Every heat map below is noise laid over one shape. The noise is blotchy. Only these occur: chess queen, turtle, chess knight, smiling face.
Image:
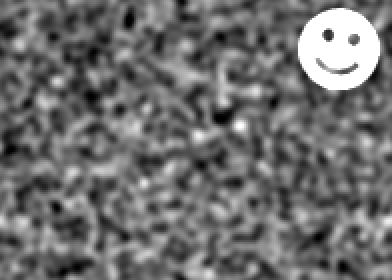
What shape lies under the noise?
smiling face
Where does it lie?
top right
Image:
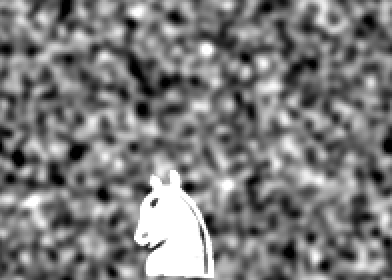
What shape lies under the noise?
chess knight
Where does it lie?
bottom middle
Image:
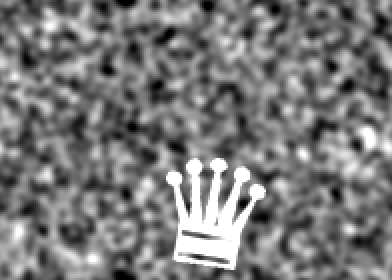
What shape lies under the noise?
chess queen
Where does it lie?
bottom middle
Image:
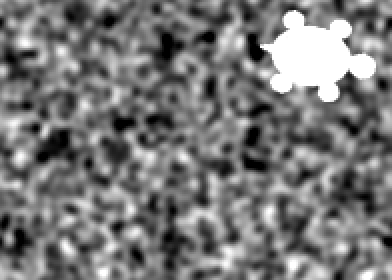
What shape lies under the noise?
turtle
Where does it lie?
top right
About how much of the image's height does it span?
a third
